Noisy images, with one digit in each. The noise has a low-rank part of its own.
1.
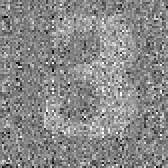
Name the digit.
3
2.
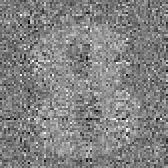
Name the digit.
8
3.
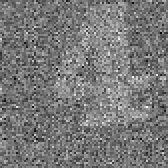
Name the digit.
4
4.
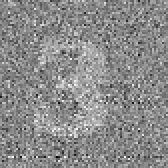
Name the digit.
3
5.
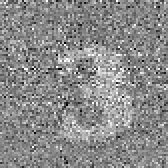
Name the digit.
3
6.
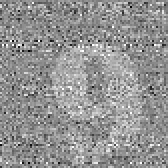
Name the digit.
9
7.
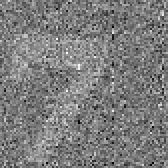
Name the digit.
7
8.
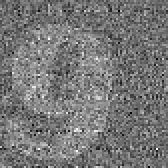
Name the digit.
9
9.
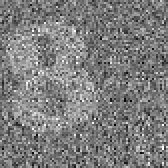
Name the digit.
8
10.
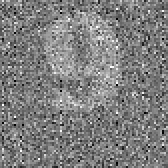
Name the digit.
9
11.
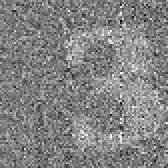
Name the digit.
3
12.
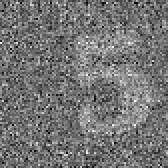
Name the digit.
5
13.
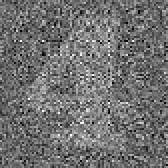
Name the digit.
4
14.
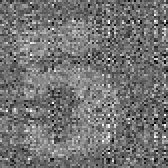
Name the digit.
5
